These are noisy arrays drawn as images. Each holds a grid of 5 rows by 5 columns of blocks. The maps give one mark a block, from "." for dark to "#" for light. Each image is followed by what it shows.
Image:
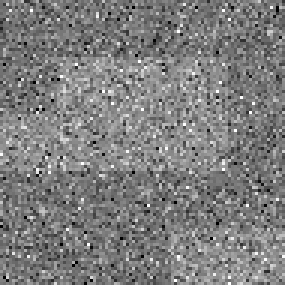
.....
.###.
####.
.....
...##
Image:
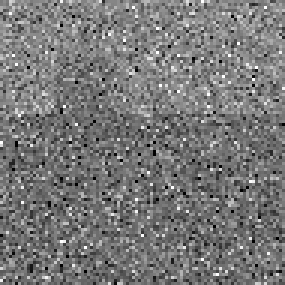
#####
#.###
.....
.....
.....
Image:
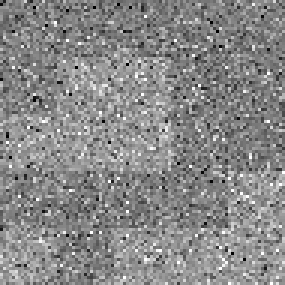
.....
.##..
###..
....#
#.###
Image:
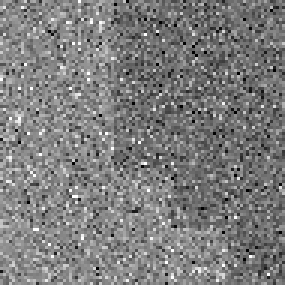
##...
##...
##...
###..
####.
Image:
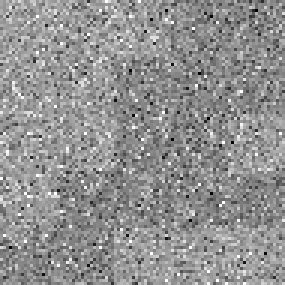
###..
##...
##..#
#....
..###
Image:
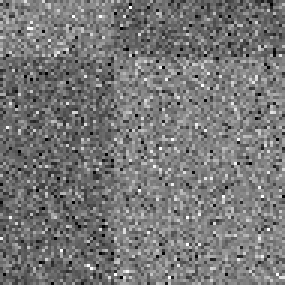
##...
..###
..###
..###
..###
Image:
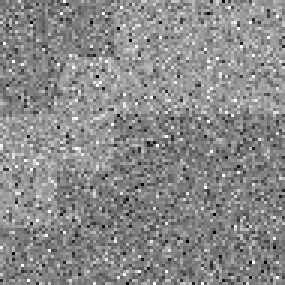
..###
.####
##...
#....
.....
